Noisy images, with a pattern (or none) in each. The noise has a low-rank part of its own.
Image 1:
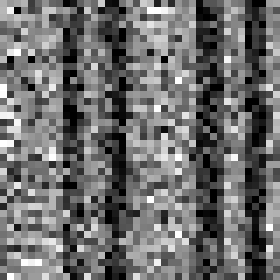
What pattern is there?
bands of columns
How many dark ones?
4
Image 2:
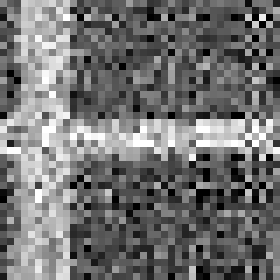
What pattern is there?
bands of rows crossing bands of columns
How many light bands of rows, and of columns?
1 and 1
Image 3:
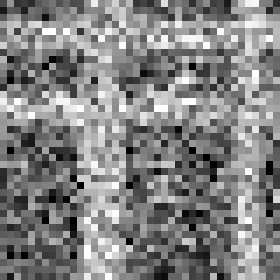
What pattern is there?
bands of rows crossing bands of columns
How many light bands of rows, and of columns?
2 and 2
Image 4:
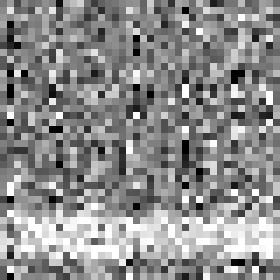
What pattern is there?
one band of rows
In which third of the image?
bottom
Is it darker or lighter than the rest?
lighter
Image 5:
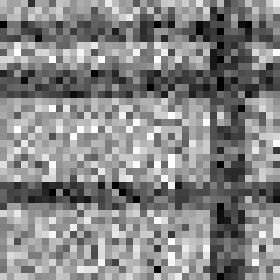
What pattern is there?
bands of rows crossing bands of columns
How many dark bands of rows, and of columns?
3 and 1
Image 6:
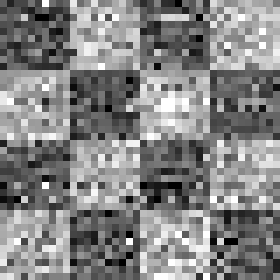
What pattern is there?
a checkerboard
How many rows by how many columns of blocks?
4 by 4
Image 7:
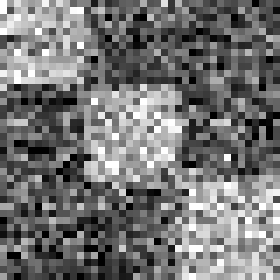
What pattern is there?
blocks along the diagonal
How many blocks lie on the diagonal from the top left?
3
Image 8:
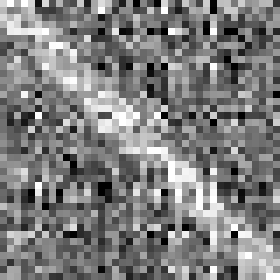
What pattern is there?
a diagonal band
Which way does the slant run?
top left to bottom right
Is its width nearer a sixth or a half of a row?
a sixth
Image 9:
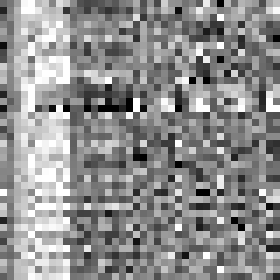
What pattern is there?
one band of columns
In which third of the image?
left
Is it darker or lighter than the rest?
lighter
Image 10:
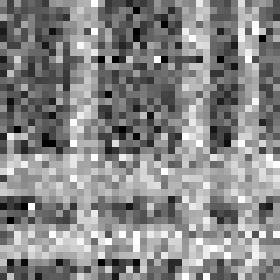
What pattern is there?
bands of rows crossing bands of columns
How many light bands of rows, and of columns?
2 and 3
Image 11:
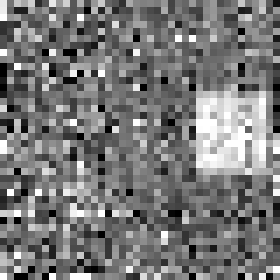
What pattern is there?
one block
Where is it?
middle right
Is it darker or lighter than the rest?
lighter
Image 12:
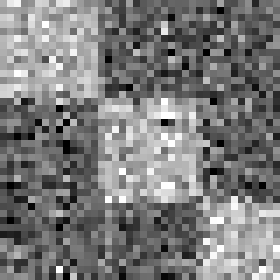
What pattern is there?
blocks along the diagonal
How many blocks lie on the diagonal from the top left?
3
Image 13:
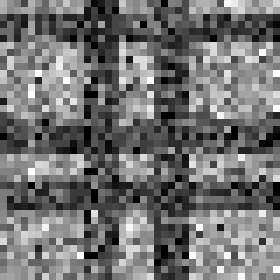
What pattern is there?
bands of rows crossing bands of columns
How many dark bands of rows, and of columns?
3 and 2
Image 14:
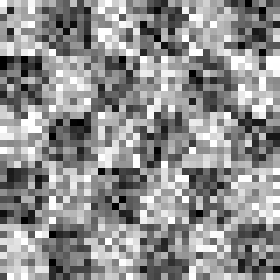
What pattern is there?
a checkerboard
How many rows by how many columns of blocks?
5 by 6
